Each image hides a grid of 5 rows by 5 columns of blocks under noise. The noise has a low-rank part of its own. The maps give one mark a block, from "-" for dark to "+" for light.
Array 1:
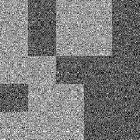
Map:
+ - + + -
+ - + + -
+ + - - -
- + + - -
+ + + - -
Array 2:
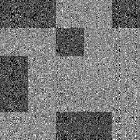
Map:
- - + + -
+ + - + +
- + + + +
- + + + +
+ + - - +
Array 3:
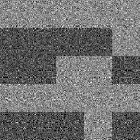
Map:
+ + + + +
- - - - +
- - + + -
+ + + + +
- - - + -
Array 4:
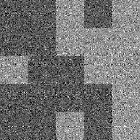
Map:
- - + - +
- - + + +
+ - - + +
- - - - +
- - + - +
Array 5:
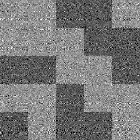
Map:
+ + - - +
+ + + - -
- - + + -
+ + - + +
- + - - +
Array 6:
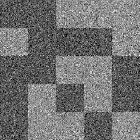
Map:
- - + + +
+ - - - +
- - + + -
- + - + -
- + + - +
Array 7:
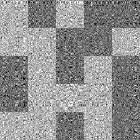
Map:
+ - + - -
+ + - - +
- + - + -
- + + + -
+ + - + -
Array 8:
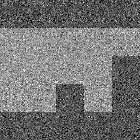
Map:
- - - - -
+ + + + +
+ + + + -
+ + - + -
- - - - -
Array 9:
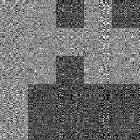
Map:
+ + - + -
+ + + + +
+ + - + +
+ - - - -
+ - - - -
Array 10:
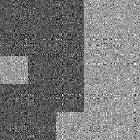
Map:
- - - + +
- - - + +
+ - - + +
- - - + +
- - + + +
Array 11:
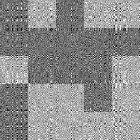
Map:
- + - + +
- - - - -
+ - - - +
- + + - +
- + + + +
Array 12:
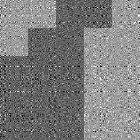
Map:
+ + - - +
+ - - + +
- - - + +
- - - + +
- - - + +
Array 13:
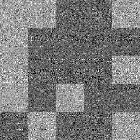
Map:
+ + - - +
+ - - - -
+ - - - +
+ - + - -
- + - - +
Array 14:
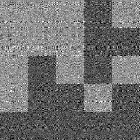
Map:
+ + + - +
+ + + - -
+ - + - +
+ - - + -
- - - - -
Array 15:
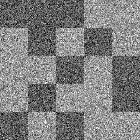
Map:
- - - + +
+ - + - +
+ + - + -
+ - + + -
- + - + +
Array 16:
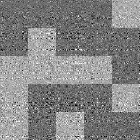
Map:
- - - - +
- + - - -
+ + + + -
+ - - - +
+ - + - -
